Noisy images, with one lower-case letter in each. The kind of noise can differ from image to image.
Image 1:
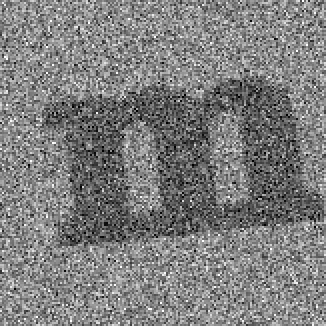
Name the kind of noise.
independent entries
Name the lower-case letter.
m
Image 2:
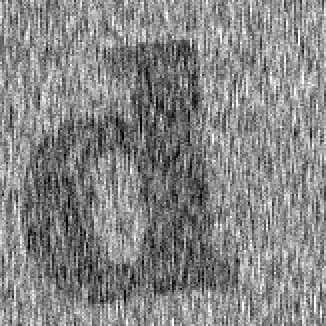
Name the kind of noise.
streaked along the columns
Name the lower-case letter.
d
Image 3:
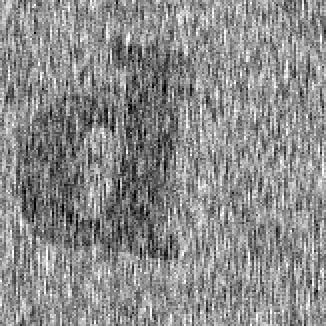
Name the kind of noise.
streaked along the columns
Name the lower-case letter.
d
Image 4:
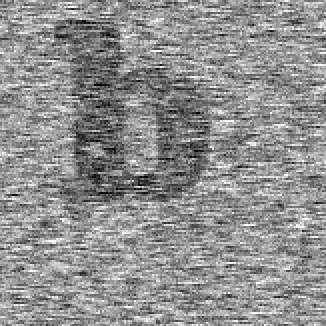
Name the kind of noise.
streaked along the rows
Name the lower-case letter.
b
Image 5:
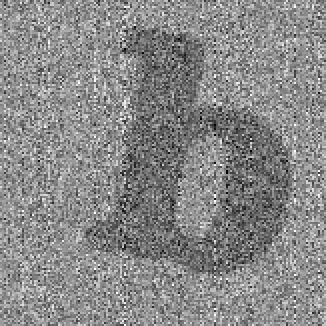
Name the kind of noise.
columns of uneven size
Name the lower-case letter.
b
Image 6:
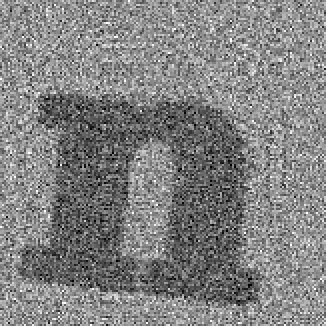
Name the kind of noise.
low rank plus noise
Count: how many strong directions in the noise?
one
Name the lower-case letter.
n
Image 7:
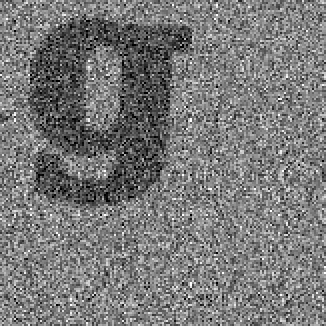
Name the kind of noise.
low rank plus noise
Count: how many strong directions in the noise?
five to eight
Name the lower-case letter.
g
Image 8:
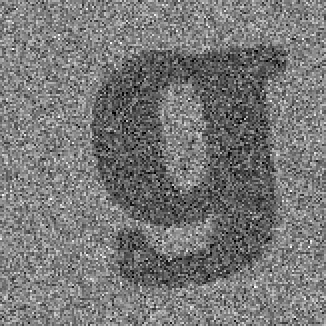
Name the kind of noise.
independent entries
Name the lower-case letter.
g
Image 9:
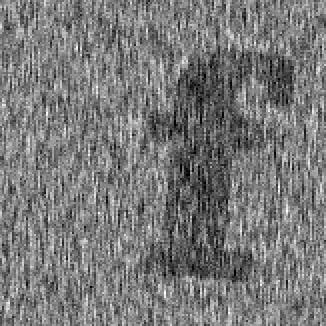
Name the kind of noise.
streaked along the columns
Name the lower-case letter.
f
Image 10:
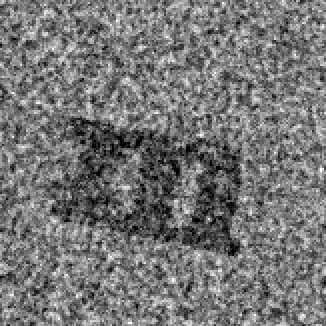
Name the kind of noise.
blotchy
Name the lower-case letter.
m
